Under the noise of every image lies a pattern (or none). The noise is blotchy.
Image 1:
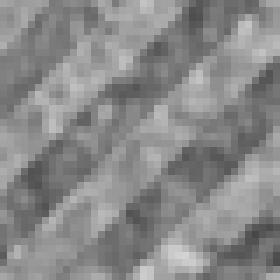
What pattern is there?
diagonal stripes
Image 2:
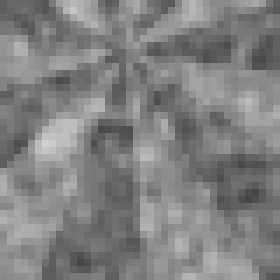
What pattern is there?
spokes from one point
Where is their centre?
top middle
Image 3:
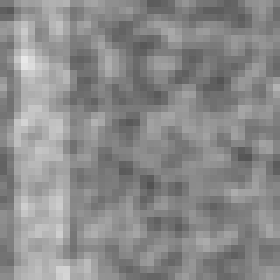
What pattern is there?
one vertical stripe
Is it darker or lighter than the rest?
lighter
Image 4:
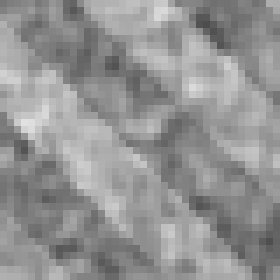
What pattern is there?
diagonal stripes
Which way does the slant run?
top left to bottom right
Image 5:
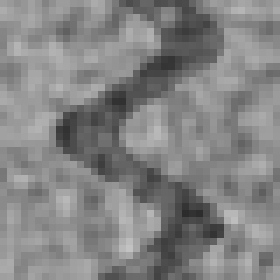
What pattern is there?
a wavy band
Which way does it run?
top to bottom
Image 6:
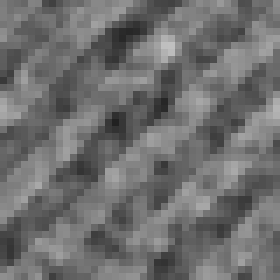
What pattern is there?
diagonal stripes
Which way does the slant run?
bottom left to top right
